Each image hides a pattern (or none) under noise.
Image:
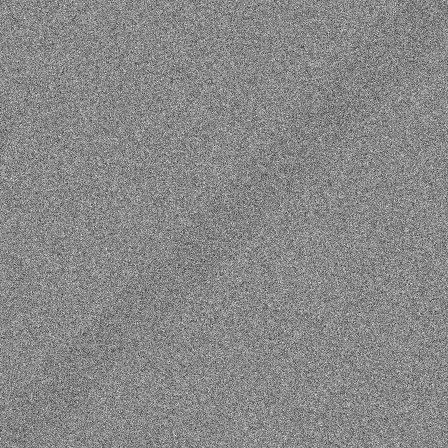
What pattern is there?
a diagonal band
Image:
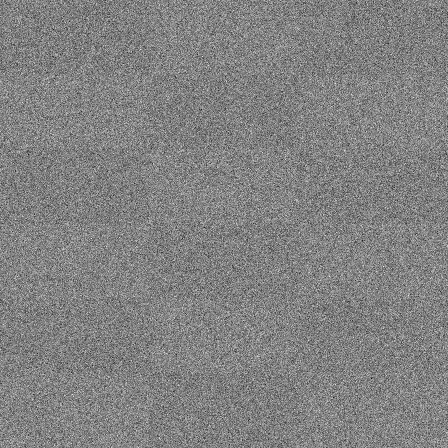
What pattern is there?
a checkerboard
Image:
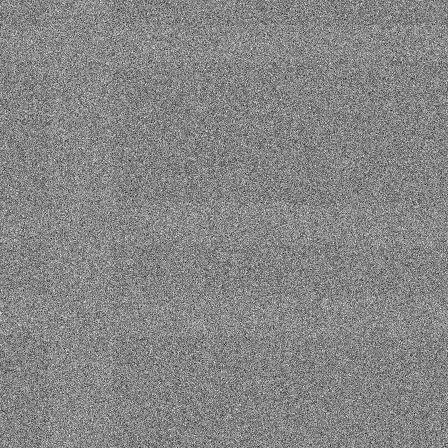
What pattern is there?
bands of rows crossing bands of columns
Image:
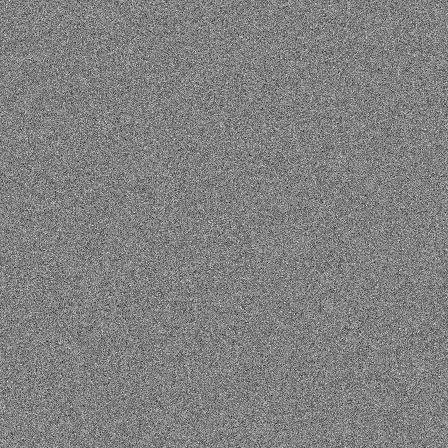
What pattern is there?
only noise
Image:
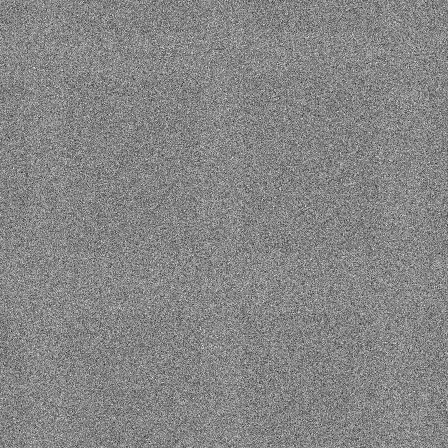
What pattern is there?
bands of rows crossing bands of columns
